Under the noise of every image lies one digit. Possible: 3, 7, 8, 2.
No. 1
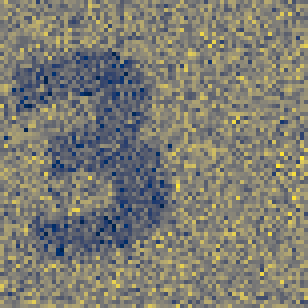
3
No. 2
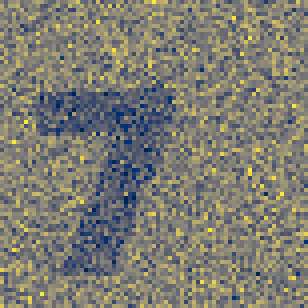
7
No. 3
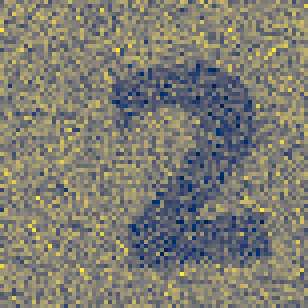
2
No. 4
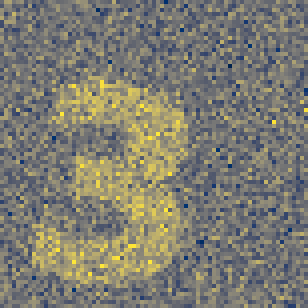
3
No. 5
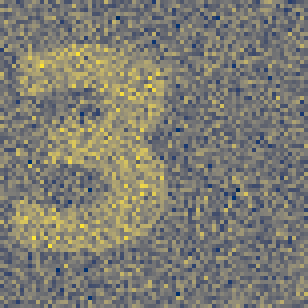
3
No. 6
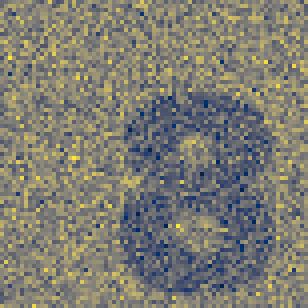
8
